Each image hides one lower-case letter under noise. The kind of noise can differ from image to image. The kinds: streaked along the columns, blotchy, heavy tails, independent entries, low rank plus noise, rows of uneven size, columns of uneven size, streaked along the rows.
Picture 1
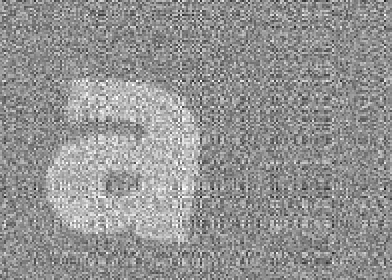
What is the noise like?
low rank plus noise
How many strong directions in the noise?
one
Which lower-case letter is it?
a
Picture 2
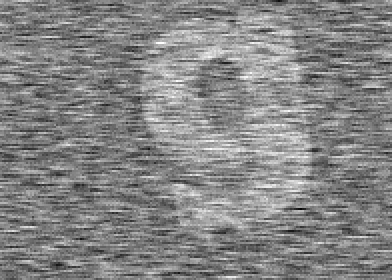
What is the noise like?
streaked along the rows
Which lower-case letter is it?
g
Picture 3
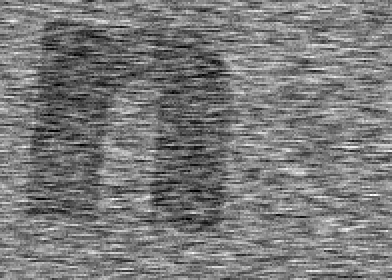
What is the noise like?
streaked along the rows
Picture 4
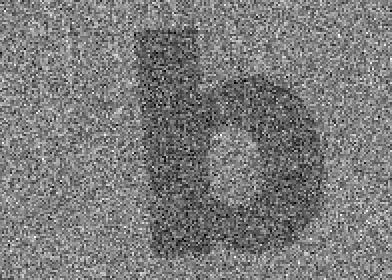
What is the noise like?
independent entries
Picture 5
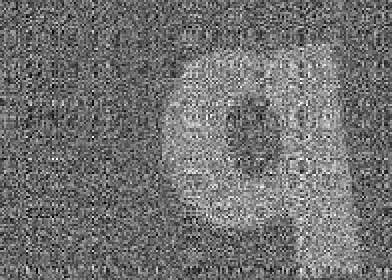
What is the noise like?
low rank plus noise
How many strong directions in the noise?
two
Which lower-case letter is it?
q
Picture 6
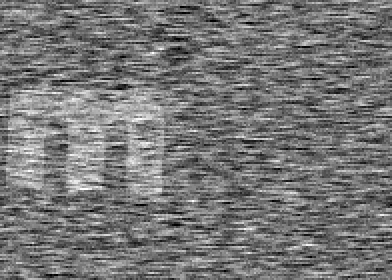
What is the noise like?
streaked along the rows
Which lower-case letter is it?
m
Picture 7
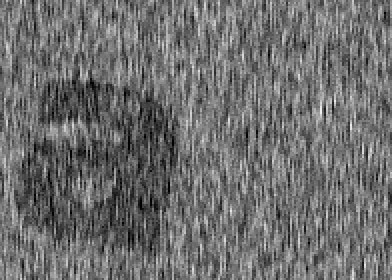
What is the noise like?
streaked along the columns
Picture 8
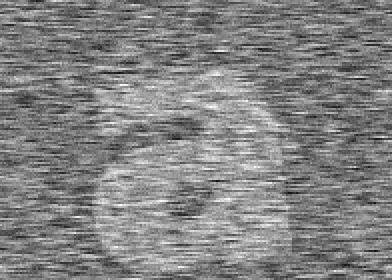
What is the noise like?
streaked along the rows
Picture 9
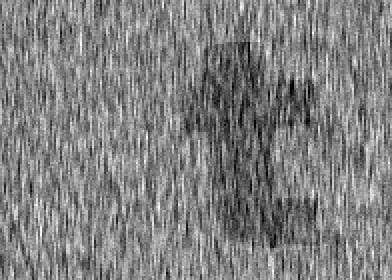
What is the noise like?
streaked along the columns
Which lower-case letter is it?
t
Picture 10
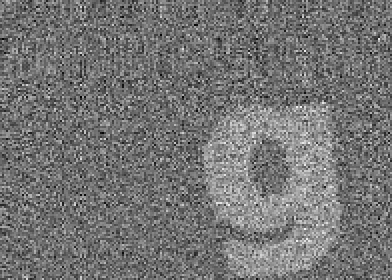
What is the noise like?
low rank plus noise
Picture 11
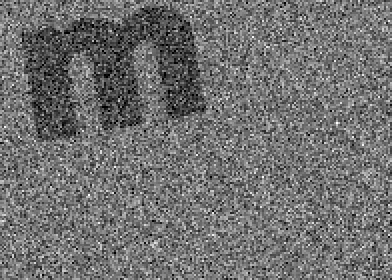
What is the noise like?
independent entries
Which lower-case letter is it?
m
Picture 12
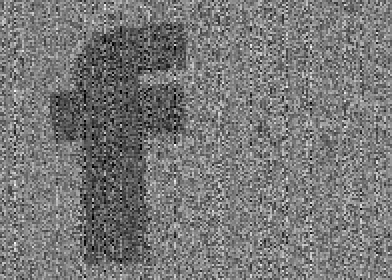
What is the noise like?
columns of uneven size
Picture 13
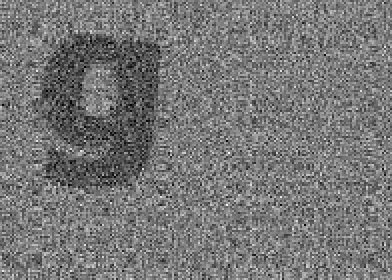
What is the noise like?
low rank plus noise
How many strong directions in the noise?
three or four
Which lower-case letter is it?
g
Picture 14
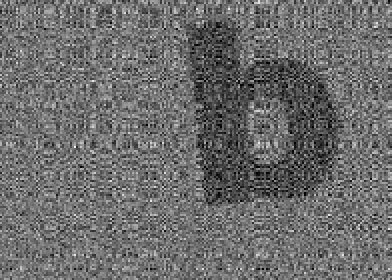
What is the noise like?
low rank plus noise
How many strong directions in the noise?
one
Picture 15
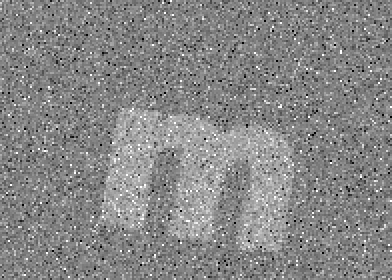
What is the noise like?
heavy tails
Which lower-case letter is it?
m
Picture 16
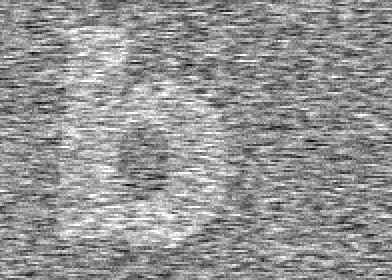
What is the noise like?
streaked along the rows
